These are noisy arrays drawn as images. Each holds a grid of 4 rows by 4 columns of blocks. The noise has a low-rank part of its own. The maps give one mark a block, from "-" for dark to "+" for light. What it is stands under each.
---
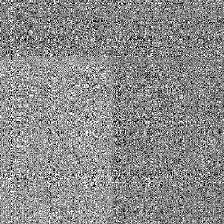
- - - -
+ + - -
+ + - -
+ + - -
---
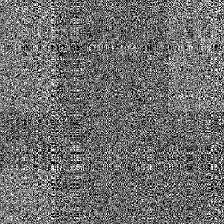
+ - - +
+ - - +
- - - -
+ - - -
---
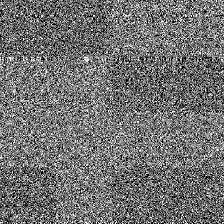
- - + +
+ + - -
+ + + +
- + - -
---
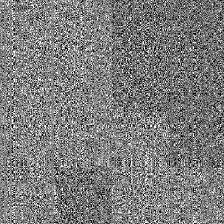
+ + - -
+ + - -
+ + + -
+ - + +
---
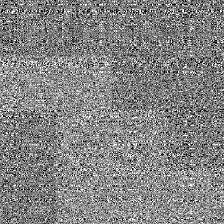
- - - -
+ + - -
- + + -
- + + +
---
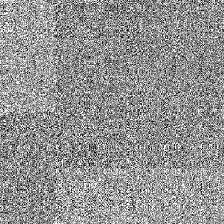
+ - - -
+ - - -
- - - -
- + + +
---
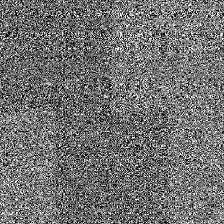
- - + +
- - + +
+ - - +
+ - - +
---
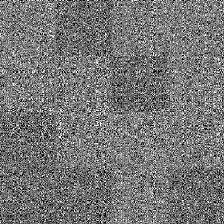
+ - + +
+ + - +
- + + +
- - + -
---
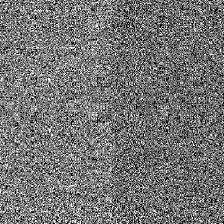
+ + - -
+ + - -
+ + - -
+ + - -
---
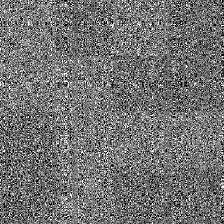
+ - + -
+ + - -
- + + +
- + - -
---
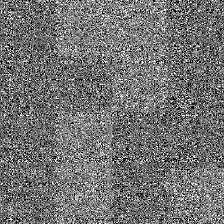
- + + -
- - + -
- + - -
- + - +
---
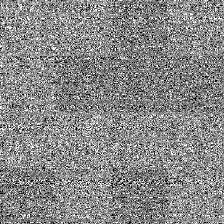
+ + - +
+ - - -
+ + + +
- + - +
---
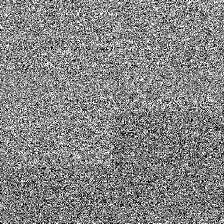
+ + + +
+ + + +
+ + - -
- - - -
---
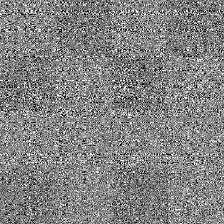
+ - + -
- + - +
+ + + +
- + - +
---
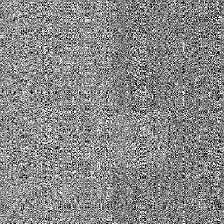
+ + - -
+ + - -
+ + + -
+ + - -
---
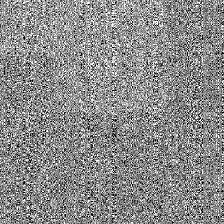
+ + + -
- + + -
- - - -
- - - -
